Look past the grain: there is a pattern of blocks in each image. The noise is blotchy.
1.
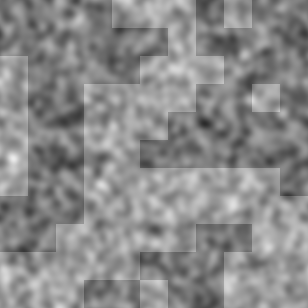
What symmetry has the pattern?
no symmetry
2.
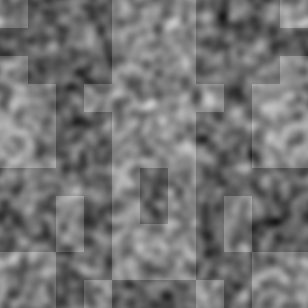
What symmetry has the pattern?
left and right mirror each other
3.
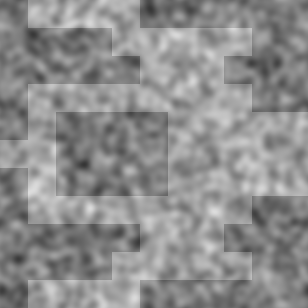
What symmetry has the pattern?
top and bottom mirror each other
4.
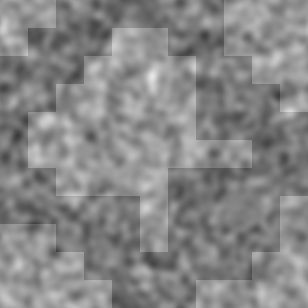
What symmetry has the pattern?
mirrored about the diagonal from the top left
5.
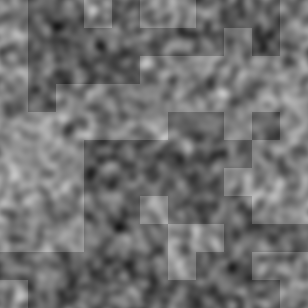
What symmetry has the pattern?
no symmetry
